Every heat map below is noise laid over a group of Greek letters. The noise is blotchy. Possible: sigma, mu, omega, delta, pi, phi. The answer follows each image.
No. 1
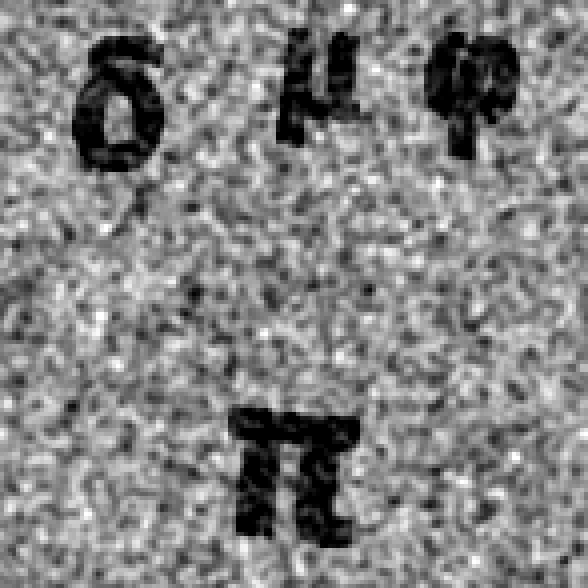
top left: delta; top middle: mu; top right: phi; bottom middle: pi
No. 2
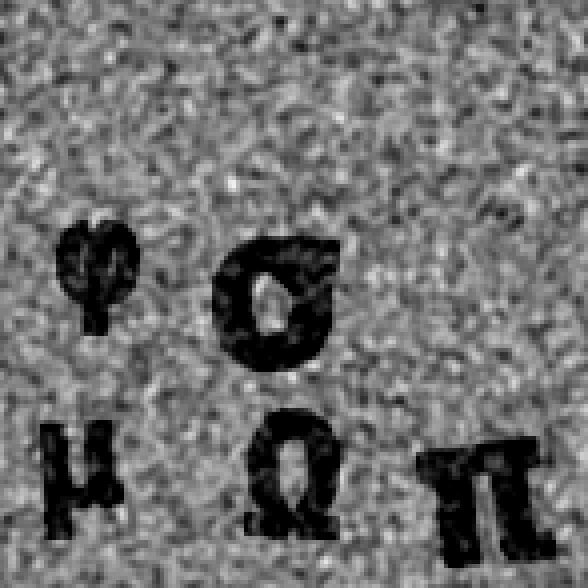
middle left: phi; centre: sigma; bottom left: mu; bottom middle: omega; bottom right: pi
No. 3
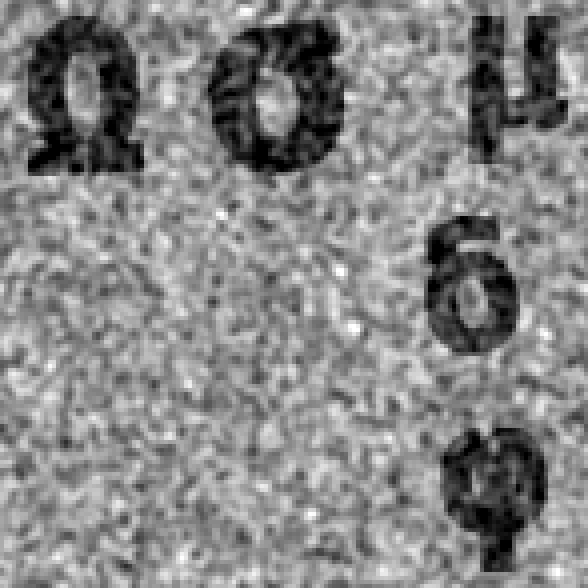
top left: omega; top middle: sigma; top right: mu; middle right: delta; bottom right: phi
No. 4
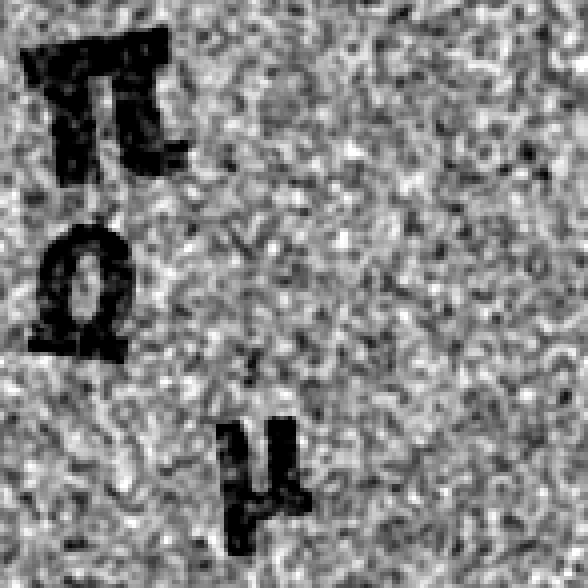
top left: pi; middle left: omega; bottom middle: mu
